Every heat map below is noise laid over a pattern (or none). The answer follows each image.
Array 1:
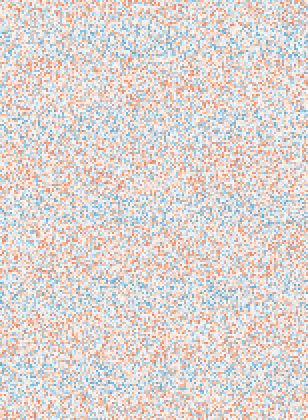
horizontal stripes
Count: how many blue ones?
5
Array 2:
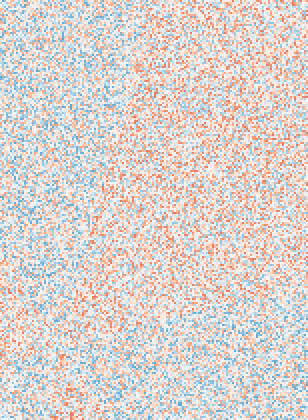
spokes from one point
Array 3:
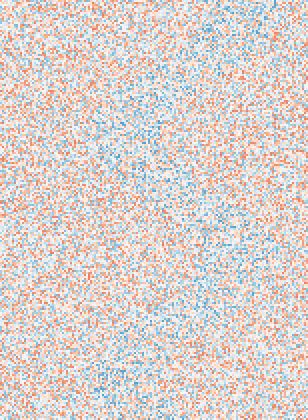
a wavy band
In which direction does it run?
top to bottom
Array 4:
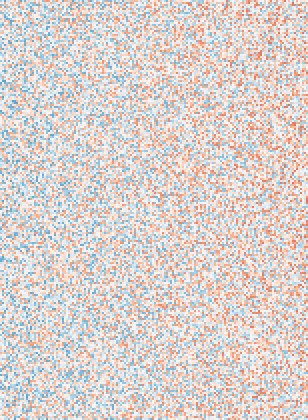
a smooth slope
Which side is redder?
right
